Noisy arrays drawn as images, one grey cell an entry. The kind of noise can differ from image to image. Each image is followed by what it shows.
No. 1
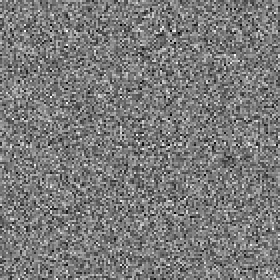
low rank plus noise
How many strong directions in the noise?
two
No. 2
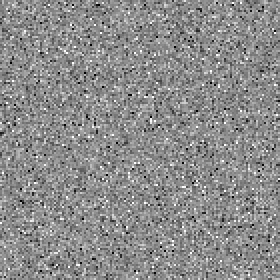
heavy tails
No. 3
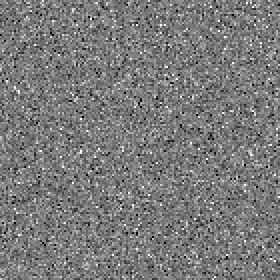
heavy tails
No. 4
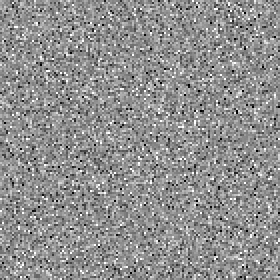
heavy tails
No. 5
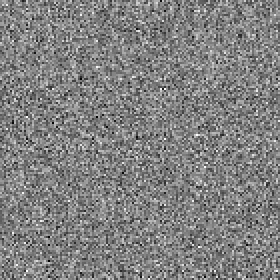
low rank plus noise
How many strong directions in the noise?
two
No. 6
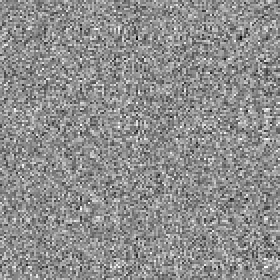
low rank plus noise
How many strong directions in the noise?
two
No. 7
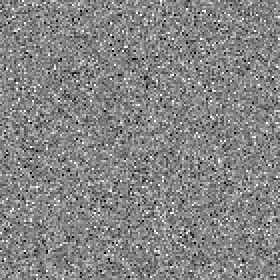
heavy tails
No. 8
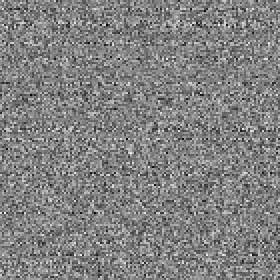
rows of uneven size
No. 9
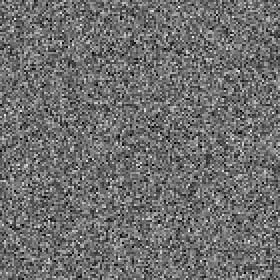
independent entries
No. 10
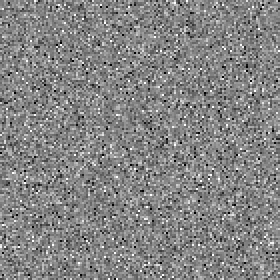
heavy tails
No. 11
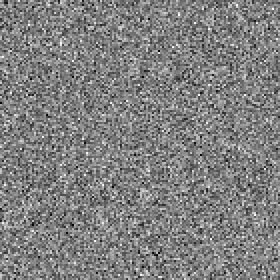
low rank plus noise
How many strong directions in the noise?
one
